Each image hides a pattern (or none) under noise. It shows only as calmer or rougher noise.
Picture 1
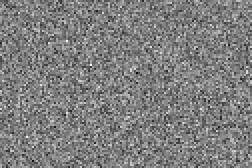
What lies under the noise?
only noise
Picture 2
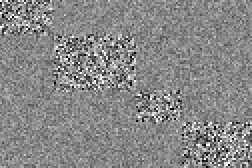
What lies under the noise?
blocks along the diagonal
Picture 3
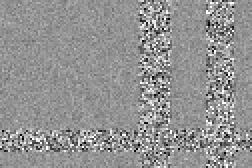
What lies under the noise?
bands of rows crossing bands of columns
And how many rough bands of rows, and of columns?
1 and 2
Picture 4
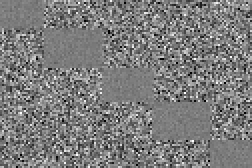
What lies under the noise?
blocks along the diagonal
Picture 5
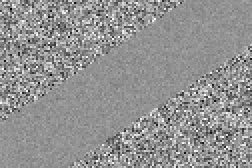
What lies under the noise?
a diagonal band
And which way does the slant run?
bottom left to top right
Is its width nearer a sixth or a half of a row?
a half
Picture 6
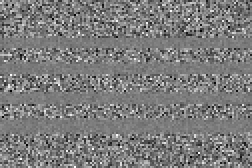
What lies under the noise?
bands of rows
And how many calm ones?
4
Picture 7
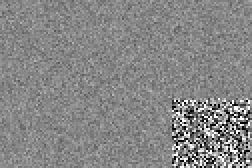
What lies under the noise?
one block
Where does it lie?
bottom right
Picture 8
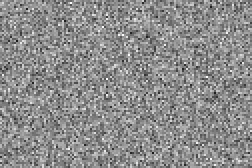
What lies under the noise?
only noise
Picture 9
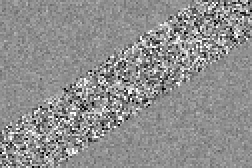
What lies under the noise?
a diagonal band
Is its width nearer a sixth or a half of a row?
a half
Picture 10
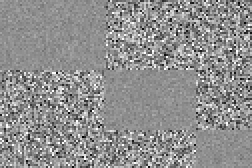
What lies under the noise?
blocks along the diagonal
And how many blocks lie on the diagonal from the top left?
3
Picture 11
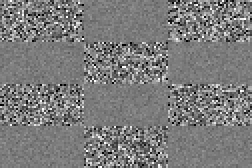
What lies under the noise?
a checkerboard
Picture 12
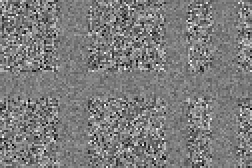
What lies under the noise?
bands of rows crossing bands of columns
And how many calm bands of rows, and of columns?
1 and 3
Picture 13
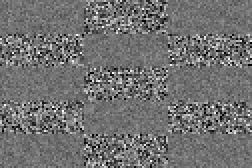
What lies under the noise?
a checkerboard
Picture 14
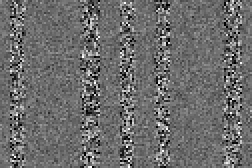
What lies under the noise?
bands of columns
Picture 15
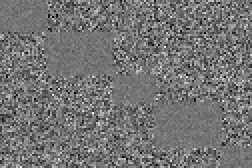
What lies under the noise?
blocks along the diagonal
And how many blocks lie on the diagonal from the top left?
5
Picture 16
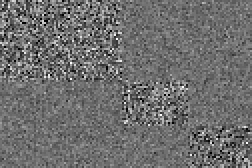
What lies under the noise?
blocks along the diagonal
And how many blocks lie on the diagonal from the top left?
3
